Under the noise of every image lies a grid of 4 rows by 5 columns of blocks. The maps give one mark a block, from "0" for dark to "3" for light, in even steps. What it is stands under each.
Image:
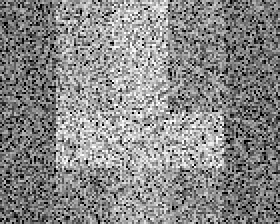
0 2 3 1 0
0 2 3 1 0
0 3 3 3 0
0 1 2 1 0
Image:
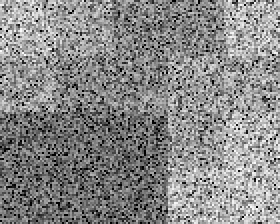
3 2 1 1 3
2 1 1 2 2
0 0 0 2 3
0 0 0 3 3
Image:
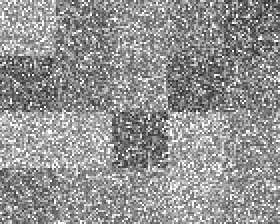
3 1 2 1 0
0 1 2 0 1
3 3 0 3 2
1 2 2 3 2
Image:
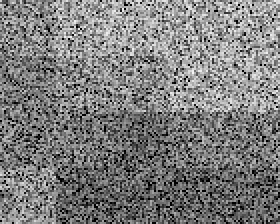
2 3 3 3 3
1 2 2 3 3
1 1 0 1 1
2 0 0 0 0
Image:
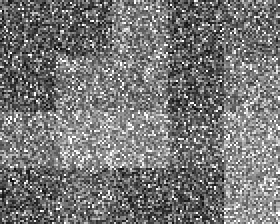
0 0 2 0 1
0 2 2 0 2
2 3 3 1 3
0 1 0 0 3
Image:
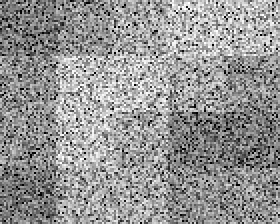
0 1 2 3 3
1 3 3 2 1
1 3 2 0 0
0 2 2 1 1
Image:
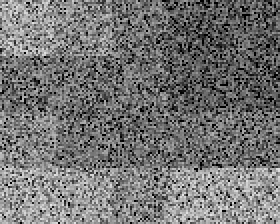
3 2 1 0 0
1 1 1 0 0
2 1 1 1 1
3 3 2 3 3
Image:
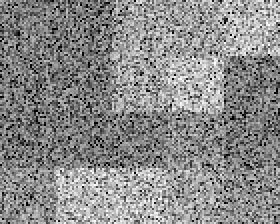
0 0 2 2 3
0 0 2 3 0
0 0 0 1 0
1 3 3 2 1
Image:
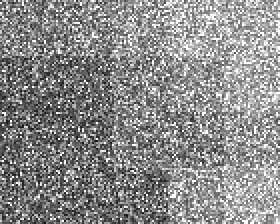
1 1 2 3 3
0 0 1 2 3
0 0 1 1 2
0 0 0 2 3
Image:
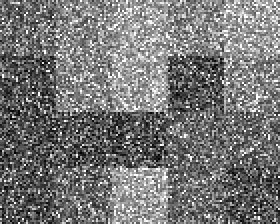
1 2 3 2 3
0 2 3 0 2
0 0 0 1 1
0 1 3 1 0
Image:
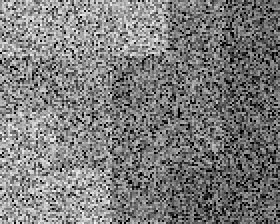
3 3 3 1 0
2 2 1 1 0
3 2 1 1 0
3 3 1 0 0
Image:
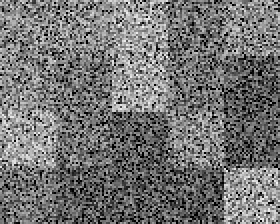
2 2 3 1 2
2 1 3 1 0
3 1 0 2 0
1 0 0 0 3
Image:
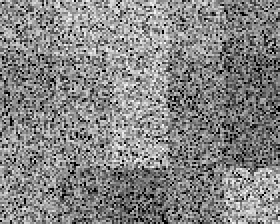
2 3 3 2 1
1 2 3 1 0
2 2 3 1 0
2 1 0 1 3
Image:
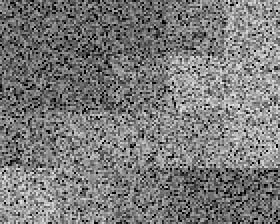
0 0 0 1 3
0 0 1 3 3
1 2 2 2 3
3 2 1 0 0
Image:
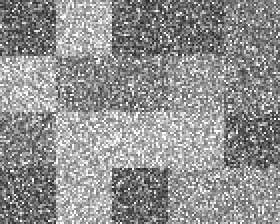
0 3 0 0 1
3 1 1 2 1
1 3 3 3 0
0 3 0 2 2
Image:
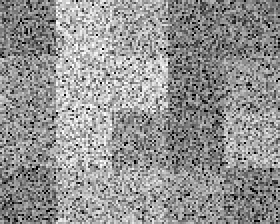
0 3 2 0 0
1 3 3 0 1
1 3 1 0 2
0 2 2 1 0
